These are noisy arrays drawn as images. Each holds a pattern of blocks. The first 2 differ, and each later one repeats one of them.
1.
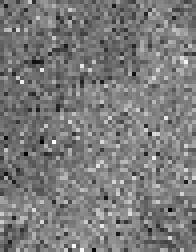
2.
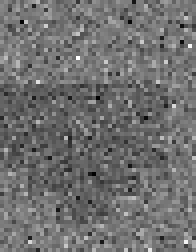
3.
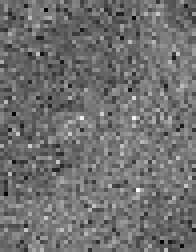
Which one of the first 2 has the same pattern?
1
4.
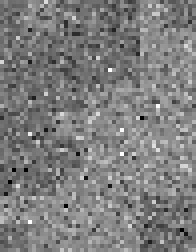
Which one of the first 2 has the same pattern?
1
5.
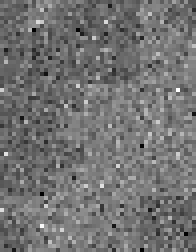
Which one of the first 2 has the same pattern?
1
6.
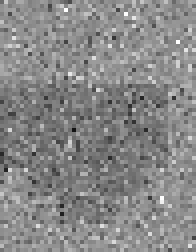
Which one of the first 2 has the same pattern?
2
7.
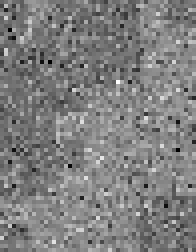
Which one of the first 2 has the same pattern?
1
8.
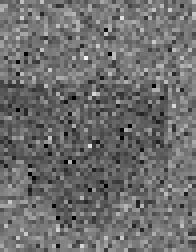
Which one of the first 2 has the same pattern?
2
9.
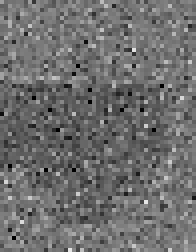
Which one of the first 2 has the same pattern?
2
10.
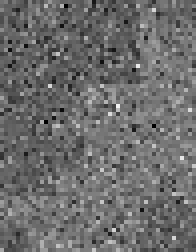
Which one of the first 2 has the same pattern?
1
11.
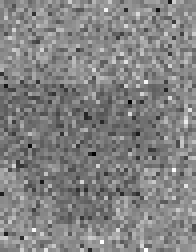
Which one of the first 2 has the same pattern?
2
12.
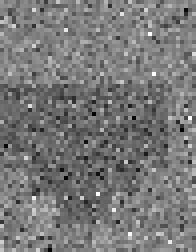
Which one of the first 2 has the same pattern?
2
